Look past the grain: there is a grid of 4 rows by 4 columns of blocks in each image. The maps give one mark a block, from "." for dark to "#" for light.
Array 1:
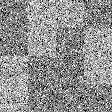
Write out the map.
. # # .
. # . #
# . . #
# . . .
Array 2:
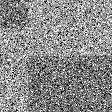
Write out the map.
. # # #
# # # #
# . . .
# . . .
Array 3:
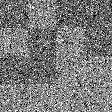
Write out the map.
. # . .
# . # .
. . # #
# # # #
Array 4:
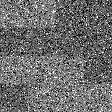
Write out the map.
# # . .
. . . .
# # # .
. # # #
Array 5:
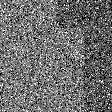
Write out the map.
# # . .
# # # .
# # # .
# # # .
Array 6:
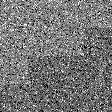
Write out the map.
# # # #
# # # .
# . . .
. . . .
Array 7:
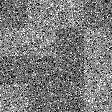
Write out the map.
. # # .
# # . #
. . . #
# . . #
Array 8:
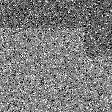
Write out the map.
. . . .
# # # .
# # # #
# # # #
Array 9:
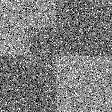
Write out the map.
# # . .
# . . .
. . # #
. . # #
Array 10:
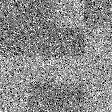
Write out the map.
. . # .
. . . #
# # # #
# . . #
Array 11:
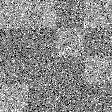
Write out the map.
# # . #
. . # .
. . . #
# . . .
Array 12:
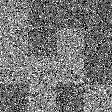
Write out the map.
# . . .
# . # .
# # # .
. # . #
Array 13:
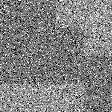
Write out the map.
. . # #
. . . #
. . . .
# # # .
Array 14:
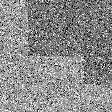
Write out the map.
# . . .
# . . .
# # # .
# # # #
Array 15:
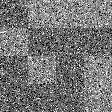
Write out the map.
. # # #
# . . .
. # . #
. . . #
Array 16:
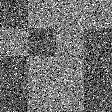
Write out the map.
. # # #
# . # .
. # # .
. # # .
